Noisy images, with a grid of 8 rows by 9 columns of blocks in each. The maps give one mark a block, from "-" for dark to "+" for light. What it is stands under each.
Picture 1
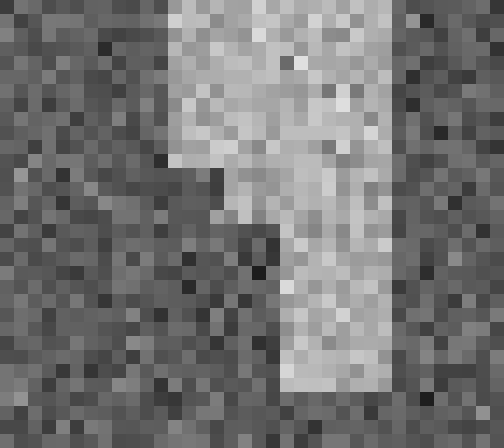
---++++--
---++++--
---++++--
----+++--
-----++--
-----++--
-----++--
---------
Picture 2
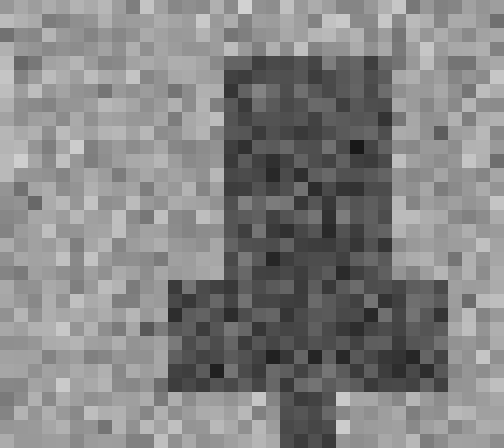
+++++++++
++++---++
++++---++
++++---++
++++---++
+++-----+
+++-----+
+++++-+++
